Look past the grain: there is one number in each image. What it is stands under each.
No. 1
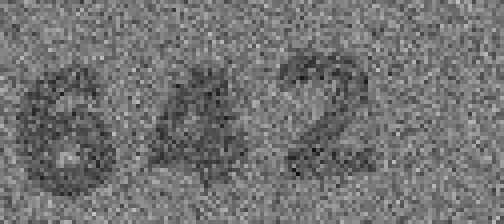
642
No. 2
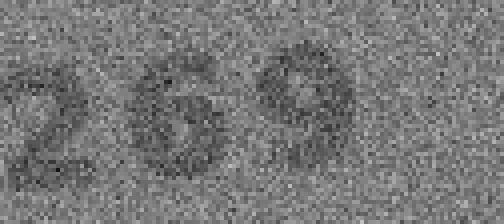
269
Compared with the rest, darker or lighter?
darker
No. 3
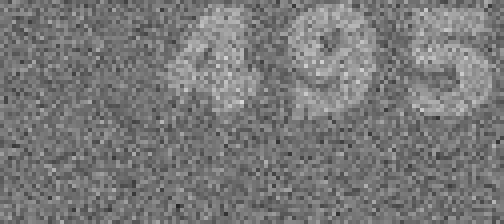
495
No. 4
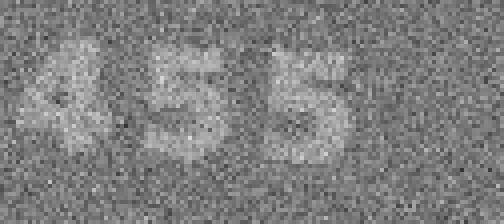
455
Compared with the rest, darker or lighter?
lighter
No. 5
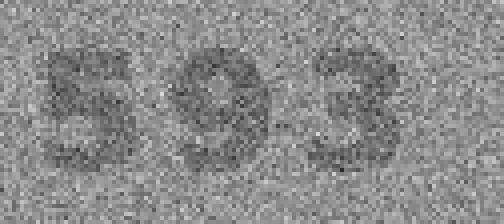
593
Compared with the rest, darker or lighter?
darker
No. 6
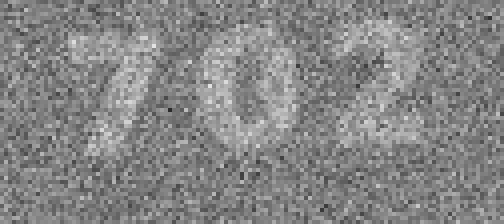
702
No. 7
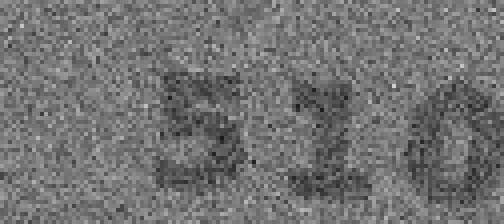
510
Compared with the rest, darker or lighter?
darker
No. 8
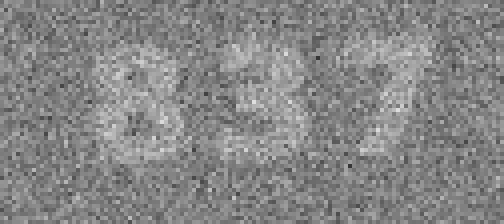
837
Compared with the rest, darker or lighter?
lighter
